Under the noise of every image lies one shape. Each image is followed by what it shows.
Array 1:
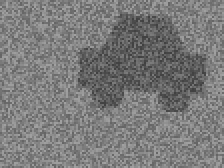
car
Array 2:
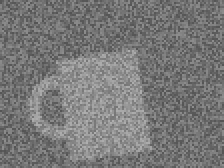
cup
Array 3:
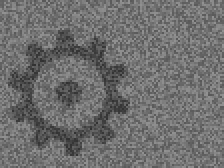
gear
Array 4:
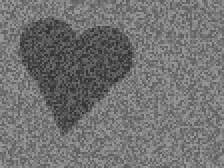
heart
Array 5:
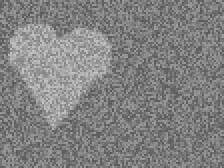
heart
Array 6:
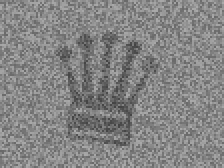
chess queen
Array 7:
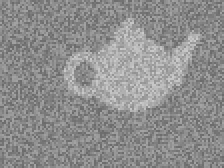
teapot
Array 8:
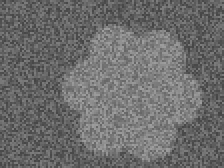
flower
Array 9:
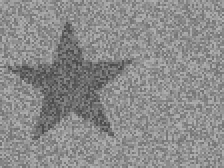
star
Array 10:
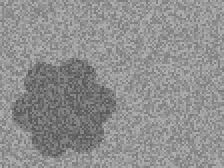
flower
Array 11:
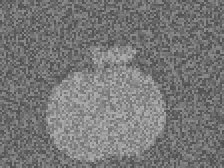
apple
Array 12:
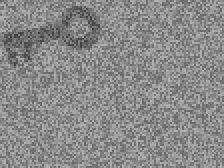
key
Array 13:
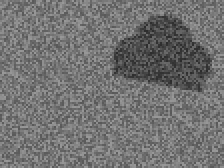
cloud
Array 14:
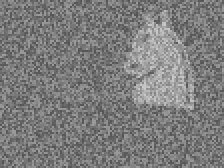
chess knight
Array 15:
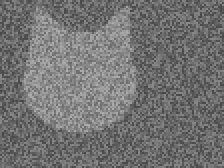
cat's head
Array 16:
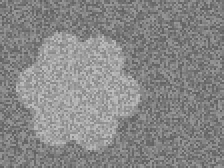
flower
